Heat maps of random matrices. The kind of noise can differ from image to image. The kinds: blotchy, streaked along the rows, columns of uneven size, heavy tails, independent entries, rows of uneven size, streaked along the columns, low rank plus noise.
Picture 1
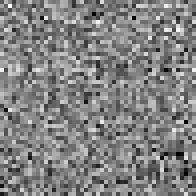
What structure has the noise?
low rank plus noise
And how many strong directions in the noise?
five to eight
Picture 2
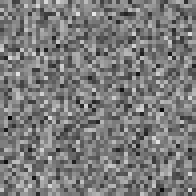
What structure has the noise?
independent entries
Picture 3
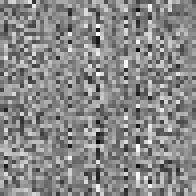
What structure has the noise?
columns of uneven size
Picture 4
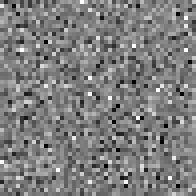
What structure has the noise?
heavy tails
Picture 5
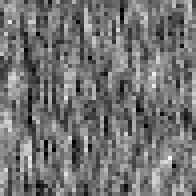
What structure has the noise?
streaked along the columns
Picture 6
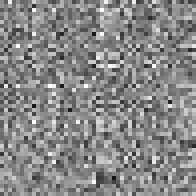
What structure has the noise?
low rank plus noise
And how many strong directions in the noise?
two
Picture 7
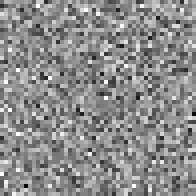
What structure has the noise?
independent entries
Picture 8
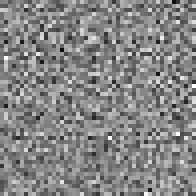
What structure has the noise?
low rank plus noise
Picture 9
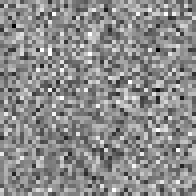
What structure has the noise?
low rank plus noise
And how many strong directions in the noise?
five to eight
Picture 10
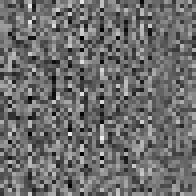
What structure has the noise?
columns of uneven size
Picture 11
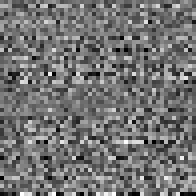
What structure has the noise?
rows of uneven size
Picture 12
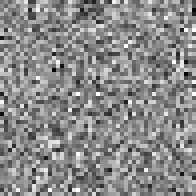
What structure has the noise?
low rank plus noise
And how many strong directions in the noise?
five to eight
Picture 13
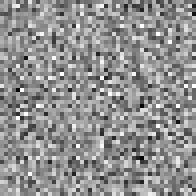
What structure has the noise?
low rank plus noise
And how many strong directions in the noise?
five to eight
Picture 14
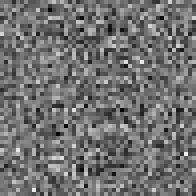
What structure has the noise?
low rank plus noise
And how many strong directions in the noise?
two
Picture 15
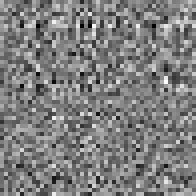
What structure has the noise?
low rank plus noise
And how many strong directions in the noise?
two
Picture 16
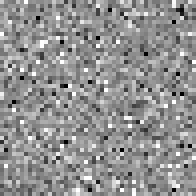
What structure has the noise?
heavy tails
